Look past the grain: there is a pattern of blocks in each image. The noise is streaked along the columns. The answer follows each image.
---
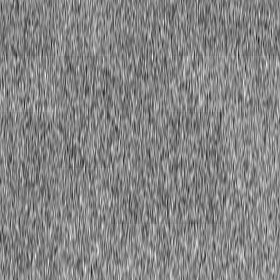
mirrored about the diagonal from the top left
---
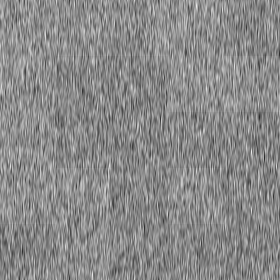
mirrored about the diagonal from the top left
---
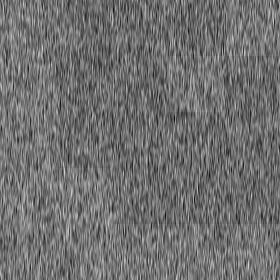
mirrored about the diagonal from the bottom left
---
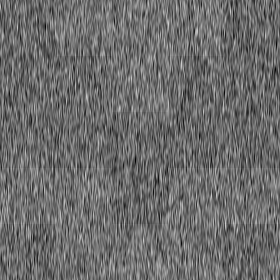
left and right mirror each other
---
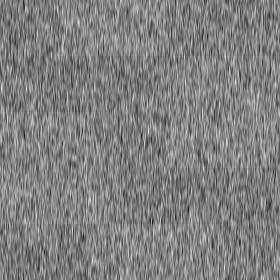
the same after a half turn
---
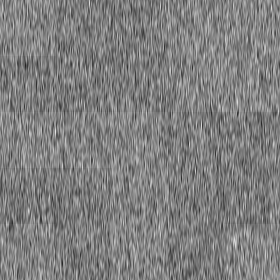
mirrored about the diagonal from the bottom left
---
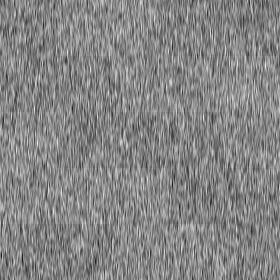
the same after a half turn
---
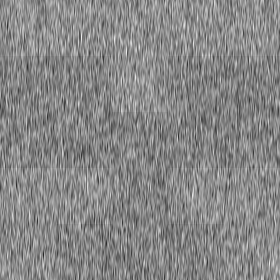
left and right mirror each other
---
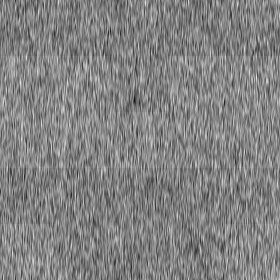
left and right mirror each other
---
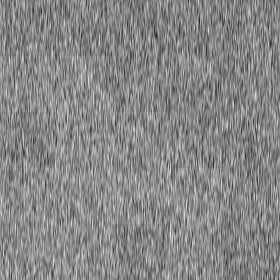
mirrored about the diagonal from the bottom left
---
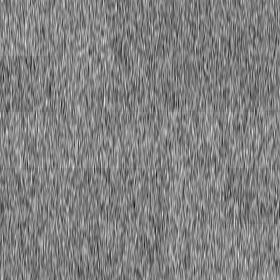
the same after a half turn
